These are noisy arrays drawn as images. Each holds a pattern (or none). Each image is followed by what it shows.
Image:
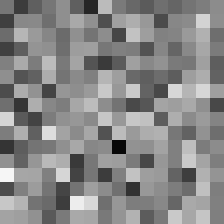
only noise
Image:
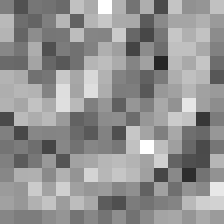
rings round one point
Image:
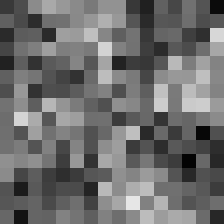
spokes from one point
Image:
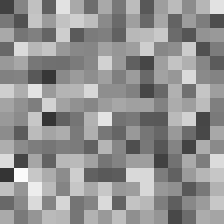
only noise
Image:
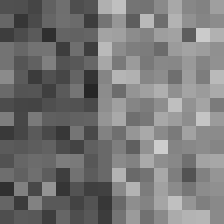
a sharp edge
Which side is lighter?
right
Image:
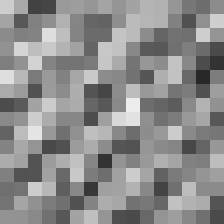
diagonal stripes
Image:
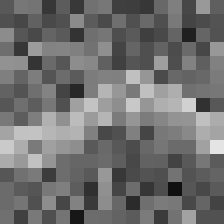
a wavy band
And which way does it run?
left to right
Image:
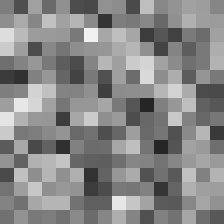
rings round one point
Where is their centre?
bottom left
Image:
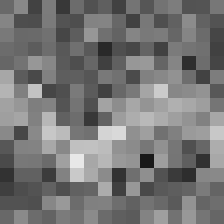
a wavy band
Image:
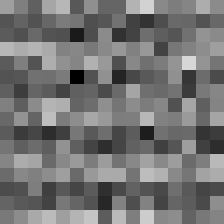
horizontal stripes
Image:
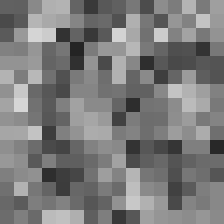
rings round one point
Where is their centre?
middle right
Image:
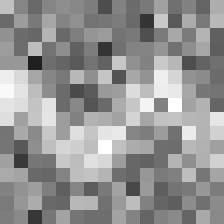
a wavy band
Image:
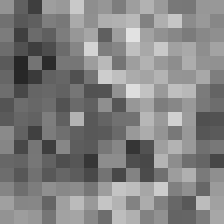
spokes from one point
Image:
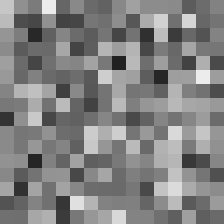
only noise
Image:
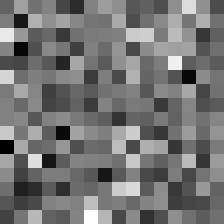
only noise
